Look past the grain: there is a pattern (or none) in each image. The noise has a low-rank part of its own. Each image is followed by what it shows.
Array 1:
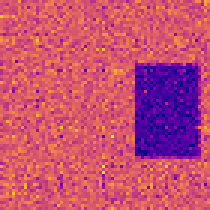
one block
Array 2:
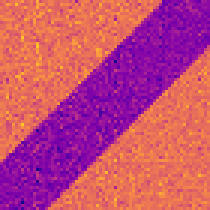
a diagonal band
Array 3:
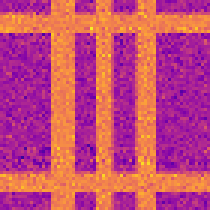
bands of rows crossing bands of columns
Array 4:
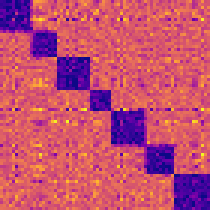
blocks along the diagonal
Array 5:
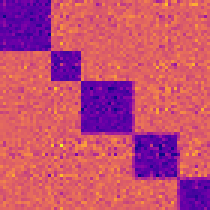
blocks along the diagonal
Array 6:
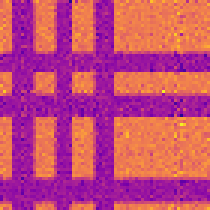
bands of rows crossing bands of columns
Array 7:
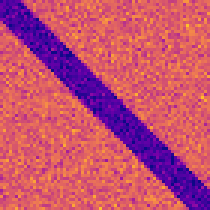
a diagonal band
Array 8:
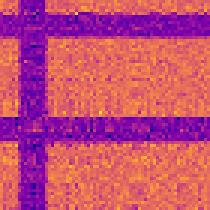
bands of rows crossing bands of columns
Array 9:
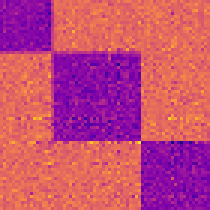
blocks along the diagonal
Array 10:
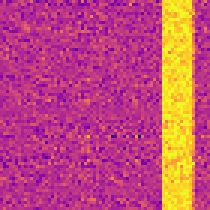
one band of columns
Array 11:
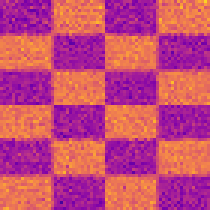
a checkerboard
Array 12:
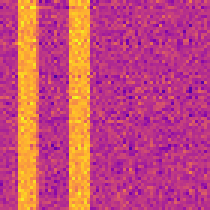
bands of columns
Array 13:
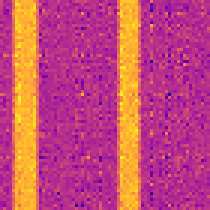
bands of columns
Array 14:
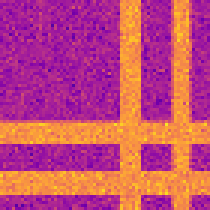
bands of rows crossing bands of columns
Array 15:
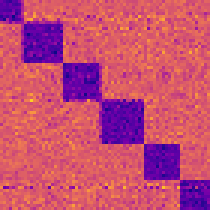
blocks along the diagonal
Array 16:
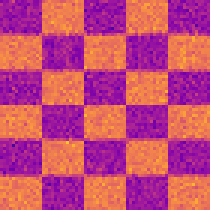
a checkerboard
